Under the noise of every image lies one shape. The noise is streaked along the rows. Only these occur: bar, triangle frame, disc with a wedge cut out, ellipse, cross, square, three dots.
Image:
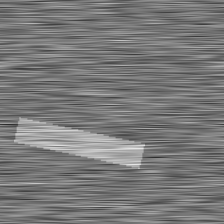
bar
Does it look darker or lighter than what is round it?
lighter
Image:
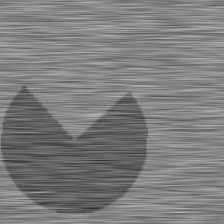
disc with a wedge cut out
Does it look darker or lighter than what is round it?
darker
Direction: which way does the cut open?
up
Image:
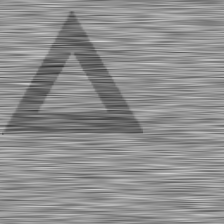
triangle frame
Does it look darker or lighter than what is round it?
darker
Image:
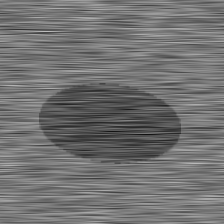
ellipse
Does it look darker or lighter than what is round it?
darker
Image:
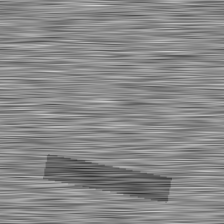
bar
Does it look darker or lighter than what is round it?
darker
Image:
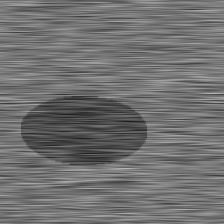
ellipse
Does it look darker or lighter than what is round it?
darker
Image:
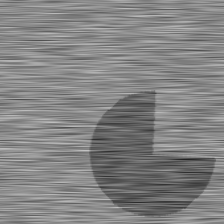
disc with a wedge cut out
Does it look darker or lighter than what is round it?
darker
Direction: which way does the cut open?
up and right
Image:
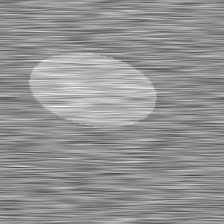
ellipse
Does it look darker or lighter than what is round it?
lighter
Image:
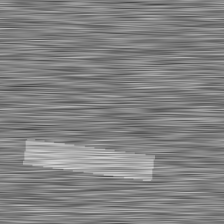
bar
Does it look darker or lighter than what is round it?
lighter
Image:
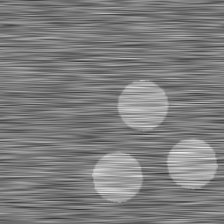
three dots
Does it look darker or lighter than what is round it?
lighter
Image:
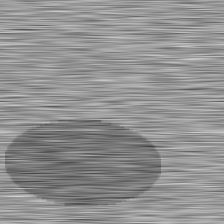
ellipse
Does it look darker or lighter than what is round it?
darker
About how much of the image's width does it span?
two thirds
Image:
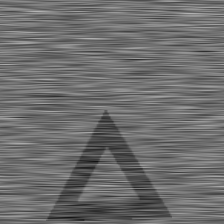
triangle frame
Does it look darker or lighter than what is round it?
darker
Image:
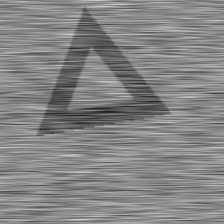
triangle frame
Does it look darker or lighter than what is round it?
darker
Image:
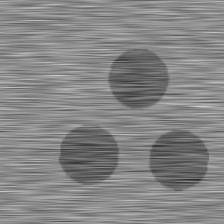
three dots
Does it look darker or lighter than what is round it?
darker
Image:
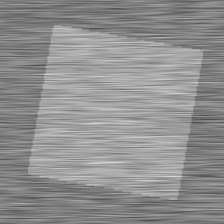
square
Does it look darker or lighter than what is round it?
lighter
